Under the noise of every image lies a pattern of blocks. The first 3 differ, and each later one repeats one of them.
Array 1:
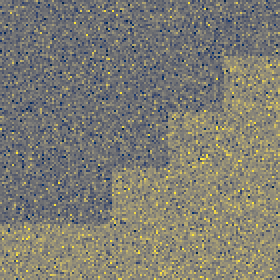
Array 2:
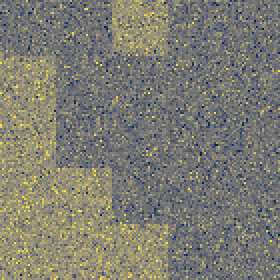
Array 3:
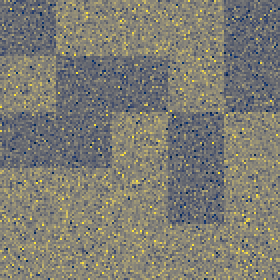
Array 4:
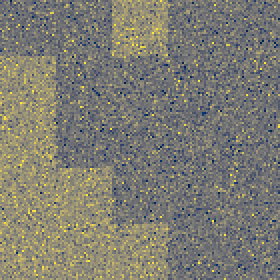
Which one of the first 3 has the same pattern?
2
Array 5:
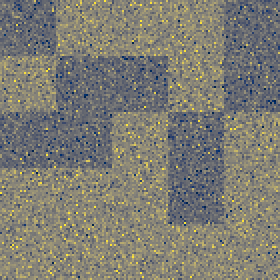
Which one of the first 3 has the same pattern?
3
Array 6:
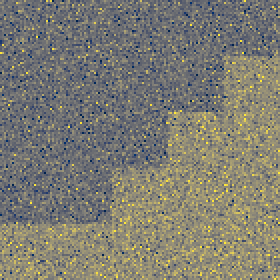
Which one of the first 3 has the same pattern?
1
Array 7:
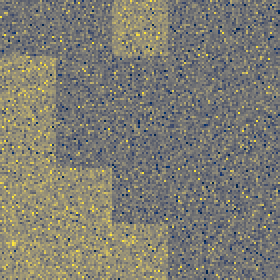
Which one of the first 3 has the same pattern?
2
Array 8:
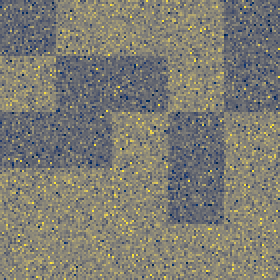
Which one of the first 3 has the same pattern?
3
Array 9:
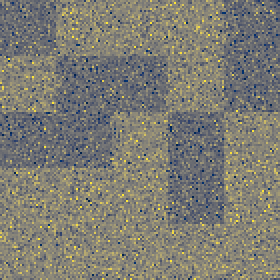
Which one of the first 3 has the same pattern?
3
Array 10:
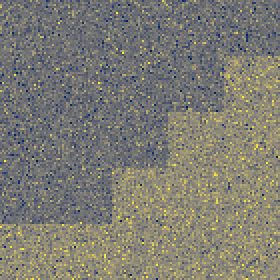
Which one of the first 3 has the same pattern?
1
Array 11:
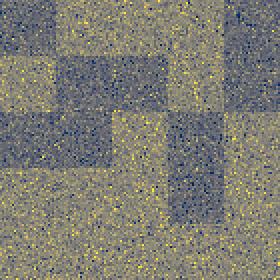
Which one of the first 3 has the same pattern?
3
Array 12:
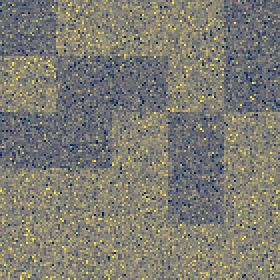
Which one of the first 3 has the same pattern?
3
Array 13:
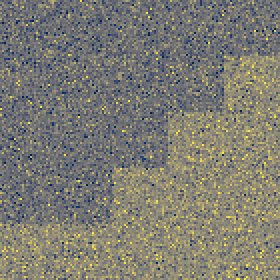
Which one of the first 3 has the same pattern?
1
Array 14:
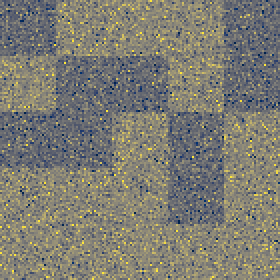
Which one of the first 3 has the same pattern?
3
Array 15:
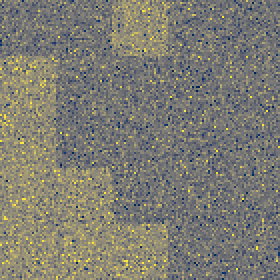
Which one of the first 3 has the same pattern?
2
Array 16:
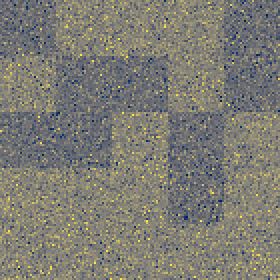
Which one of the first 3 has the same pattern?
3
